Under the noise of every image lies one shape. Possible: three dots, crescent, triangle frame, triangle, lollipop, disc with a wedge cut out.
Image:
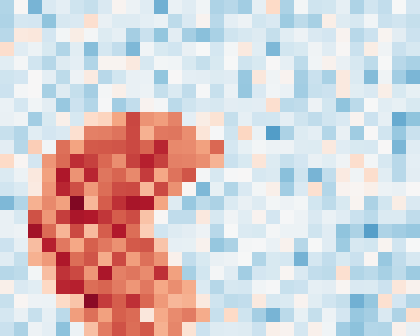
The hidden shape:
disc with a wedge cut out
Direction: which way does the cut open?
right
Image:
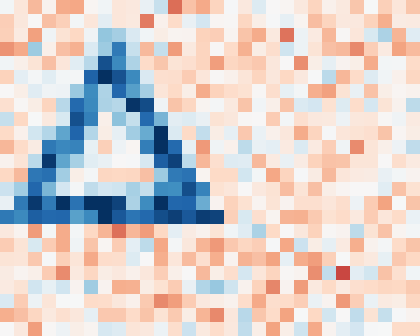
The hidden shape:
triangle frame
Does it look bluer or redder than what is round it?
bluer
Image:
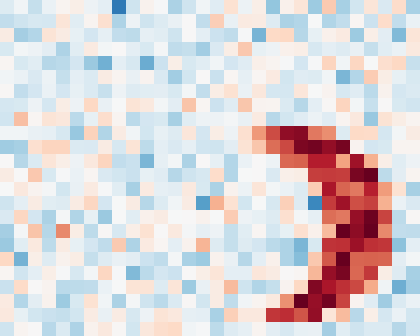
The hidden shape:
crescent
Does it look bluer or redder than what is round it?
redder
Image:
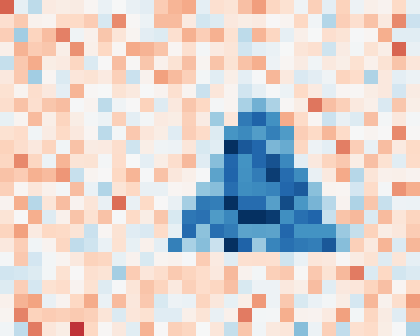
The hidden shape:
triangle
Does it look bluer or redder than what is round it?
bluer
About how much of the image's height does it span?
half
